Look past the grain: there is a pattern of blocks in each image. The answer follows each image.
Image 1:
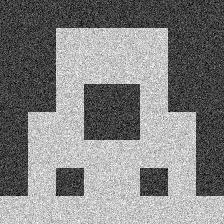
left and right mirror each other
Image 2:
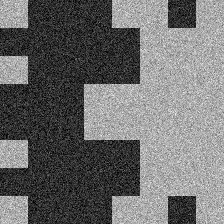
top and bottom mirror each other
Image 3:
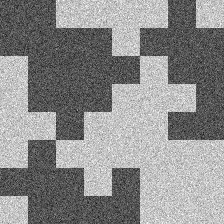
mirrored about the diagonal from the top left
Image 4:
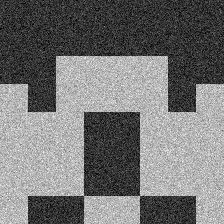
left and right mirror each other
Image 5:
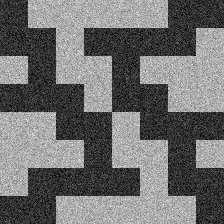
the same after a half turn
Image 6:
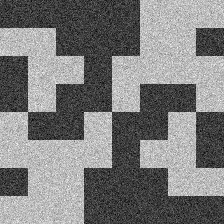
the same after a half turn
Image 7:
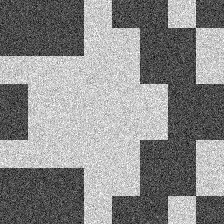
top and bottom mirror each other
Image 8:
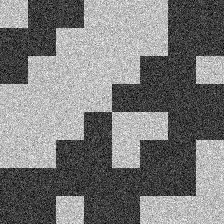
mirrored about the diagonal from the top left
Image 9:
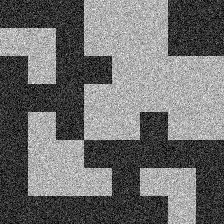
mirrored about the diagonal from the bottom left
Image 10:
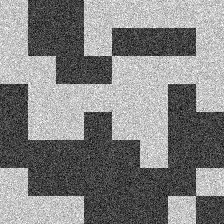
no symmetry
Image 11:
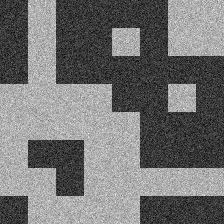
mirrored about the diagonal from the bottom left
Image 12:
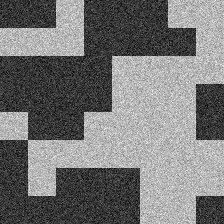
no symmetry
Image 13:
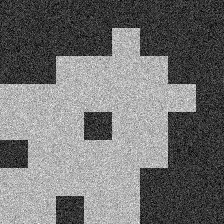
mirrored about the diagonal from the bottom left
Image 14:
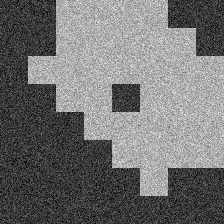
mirrored about the diagonal from the bottom left
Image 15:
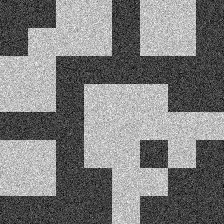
mirrored about the diagonal from the top left
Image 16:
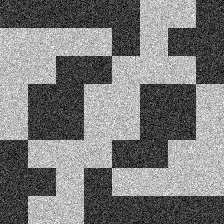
the same after a half turn
